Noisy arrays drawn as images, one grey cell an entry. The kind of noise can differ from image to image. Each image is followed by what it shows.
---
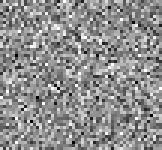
independent entries
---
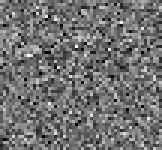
independent entries
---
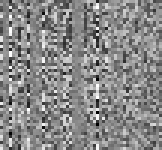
columns of uneven size
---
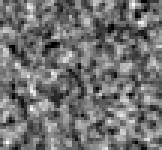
blotchy
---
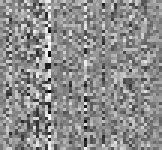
columns of uneven size
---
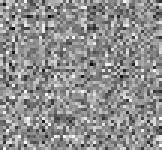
low rank plus noise
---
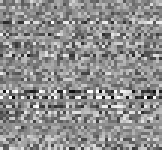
rows of uneven size
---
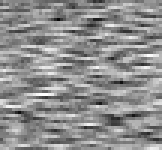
streaked along the rows
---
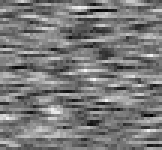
streaked along the rows
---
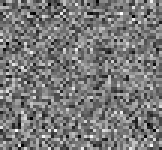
low rank plus noise
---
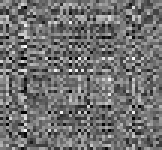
low rank plus noise
